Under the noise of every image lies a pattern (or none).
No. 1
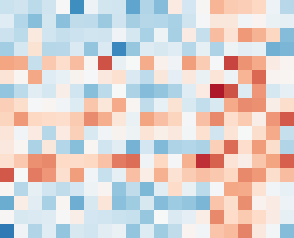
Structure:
bands of rows crossing bands of columns
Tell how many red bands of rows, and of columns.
3 and 1
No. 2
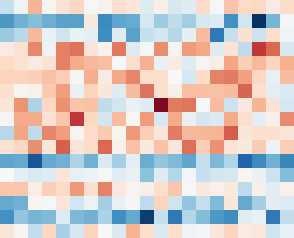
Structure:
bands of rows
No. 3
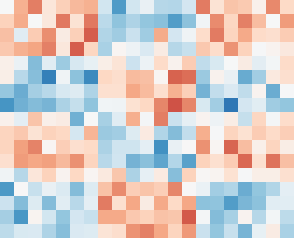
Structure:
a checkerboard
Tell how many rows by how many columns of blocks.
4 by 3
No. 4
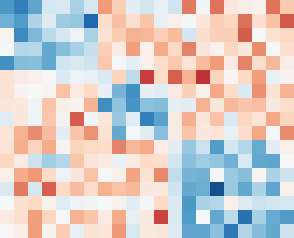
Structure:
blocks along the diagonal
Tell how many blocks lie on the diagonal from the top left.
3
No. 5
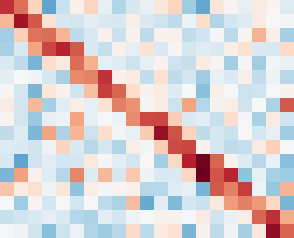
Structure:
a diagonal band
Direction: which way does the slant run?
top left to bottom right
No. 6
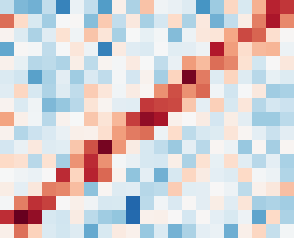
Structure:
a diagonal band
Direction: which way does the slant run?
bottom left to top right
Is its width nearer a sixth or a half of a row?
a sixth
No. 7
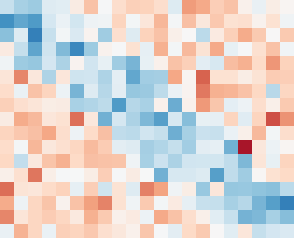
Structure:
a diagonal band
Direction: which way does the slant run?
top left to bottom right
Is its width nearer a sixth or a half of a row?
a half
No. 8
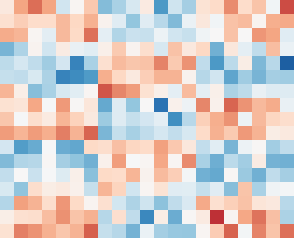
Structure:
a checkerboard
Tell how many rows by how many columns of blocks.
5 by 3
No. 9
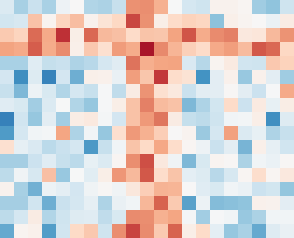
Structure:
bands of rows crossing bands of columns
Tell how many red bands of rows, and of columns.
1 and 1
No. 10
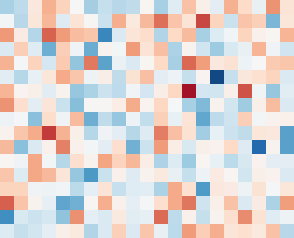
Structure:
only noise
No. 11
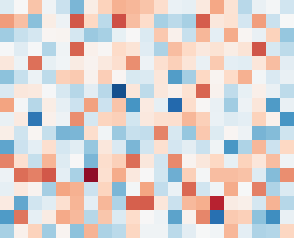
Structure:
only noise
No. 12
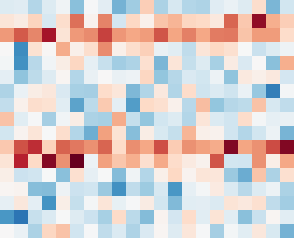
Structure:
bands of rows
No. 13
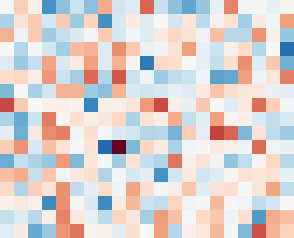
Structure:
only noise
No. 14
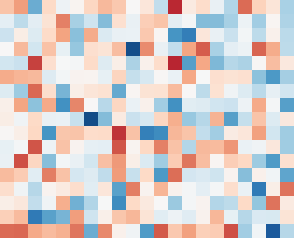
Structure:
only noise
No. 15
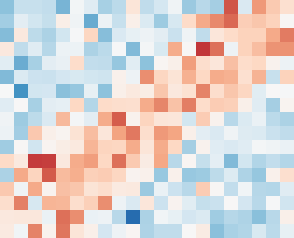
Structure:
a diagonal band
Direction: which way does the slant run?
bottom left to top right
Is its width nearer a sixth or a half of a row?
a half
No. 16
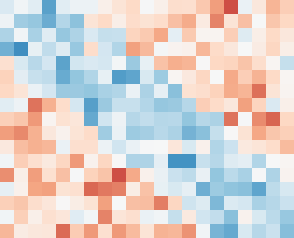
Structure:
a diagonal band
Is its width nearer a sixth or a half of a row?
a half
